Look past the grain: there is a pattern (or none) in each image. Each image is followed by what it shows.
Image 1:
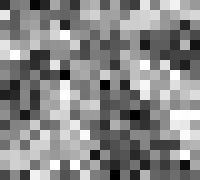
spokes from one point
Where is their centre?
top middle
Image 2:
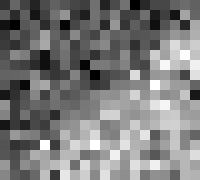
a sharp edge
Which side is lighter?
bottom right
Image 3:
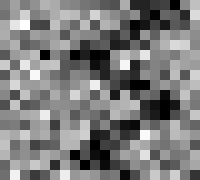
a wavy band
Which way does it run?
top to bottom
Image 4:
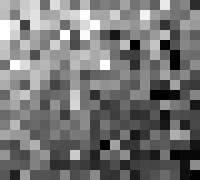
a smooth slope
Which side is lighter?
top left
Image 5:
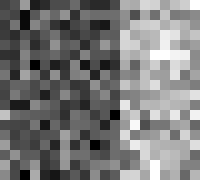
a sharp edge
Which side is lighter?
right
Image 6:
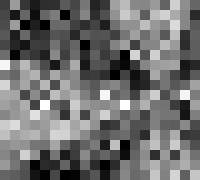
spokes from one point
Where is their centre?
middle right
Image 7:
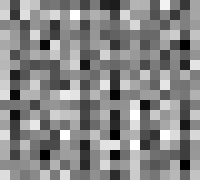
vertical stripes
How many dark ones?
6
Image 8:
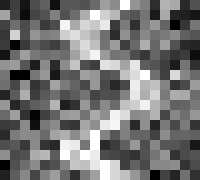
a wavy band
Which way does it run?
top to bottom
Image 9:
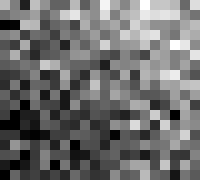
a smooth slope
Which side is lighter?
top right
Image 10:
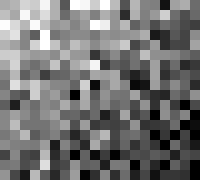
a smooth slope
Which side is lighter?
top left
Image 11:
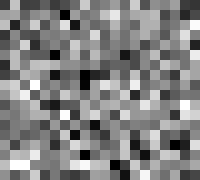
only noise
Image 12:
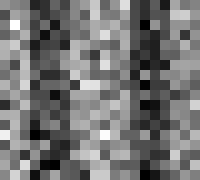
vertical stripes
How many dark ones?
2
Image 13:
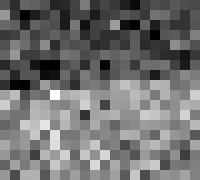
a sharp edge
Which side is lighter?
bottom
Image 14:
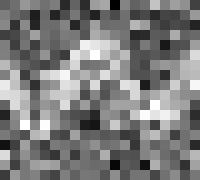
a wavy band
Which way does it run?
left to right
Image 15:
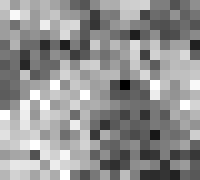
spokes from one point
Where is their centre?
top middle
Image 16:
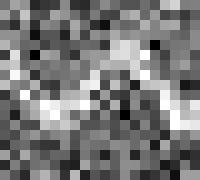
a wavy band
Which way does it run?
left to right
